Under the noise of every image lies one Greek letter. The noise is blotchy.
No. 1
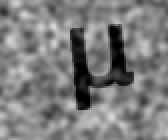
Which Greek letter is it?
mu
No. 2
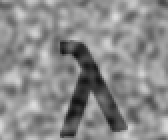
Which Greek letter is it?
lambda
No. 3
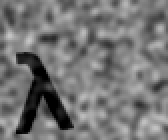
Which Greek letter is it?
lambda
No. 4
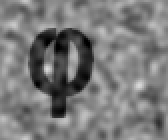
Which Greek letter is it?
phi
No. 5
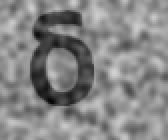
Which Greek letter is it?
delta
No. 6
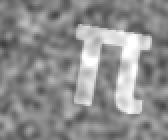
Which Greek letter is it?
pi
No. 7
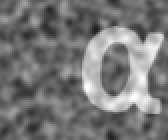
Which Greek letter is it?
alpha
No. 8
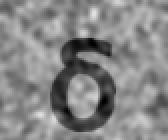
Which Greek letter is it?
delta
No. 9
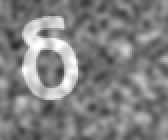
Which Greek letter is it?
delta
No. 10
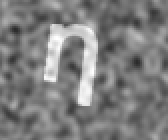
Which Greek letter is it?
eta
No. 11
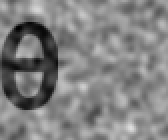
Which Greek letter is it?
theta
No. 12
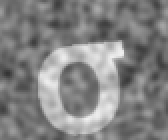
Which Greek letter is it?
sigma
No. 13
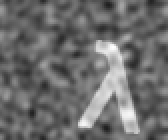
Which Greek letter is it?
lambda
